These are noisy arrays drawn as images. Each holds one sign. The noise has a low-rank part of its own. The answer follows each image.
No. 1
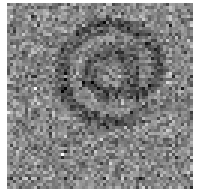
at sign
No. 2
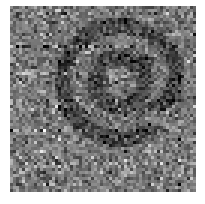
at sign
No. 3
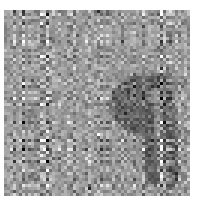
pilcrow
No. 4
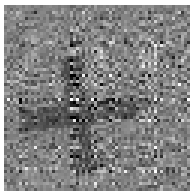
plus sign
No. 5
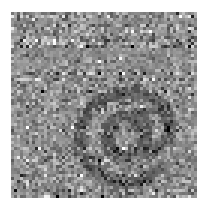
at sign
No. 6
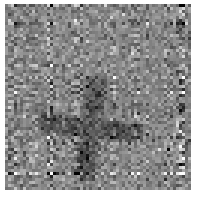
plus sign
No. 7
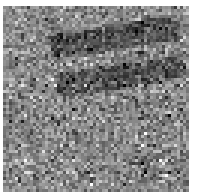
equals sign
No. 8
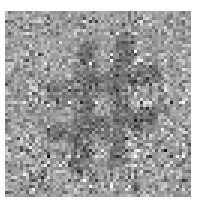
hash sign
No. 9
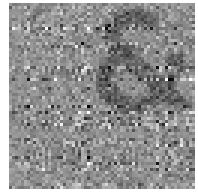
ampersand
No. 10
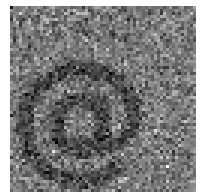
at sign
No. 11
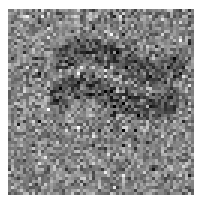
approximately sign
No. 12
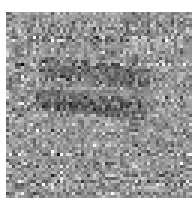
equals sign
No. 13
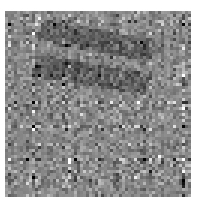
equals sign
